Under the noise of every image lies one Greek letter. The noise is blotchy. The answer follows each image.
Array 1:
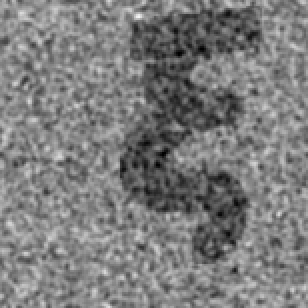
dark xi
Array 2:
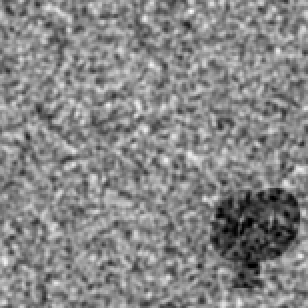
dark phi, bottom right
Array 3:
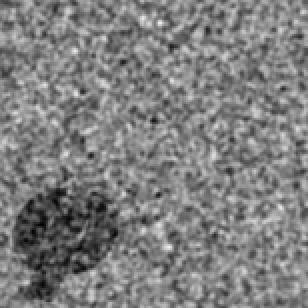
dark phi, bottom left
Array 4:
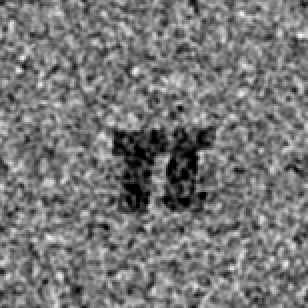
dark pi, centre
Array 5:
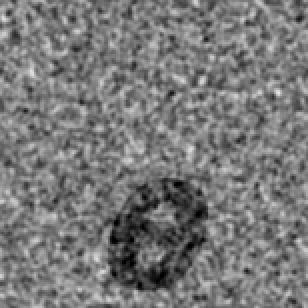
dark theta, bottom middle
